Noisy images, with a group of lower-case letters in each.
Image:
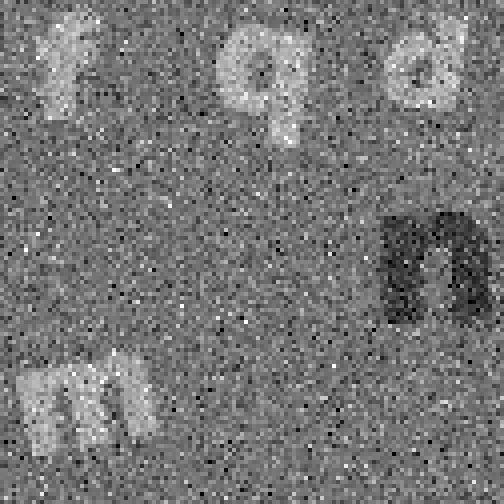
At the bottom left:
m
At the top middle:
q
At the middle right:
n
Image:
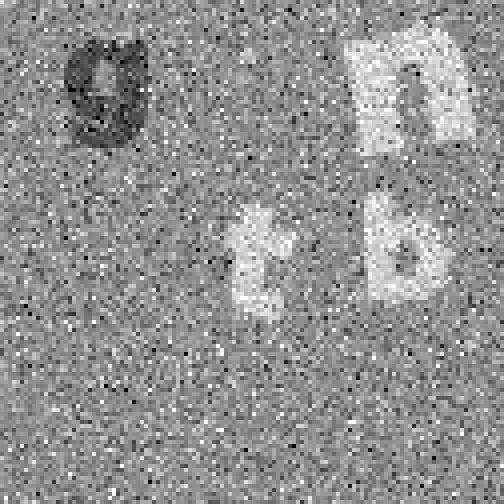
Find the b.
middle right
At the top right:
n
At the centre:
t
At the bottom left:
nothing
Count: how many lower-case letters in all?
4
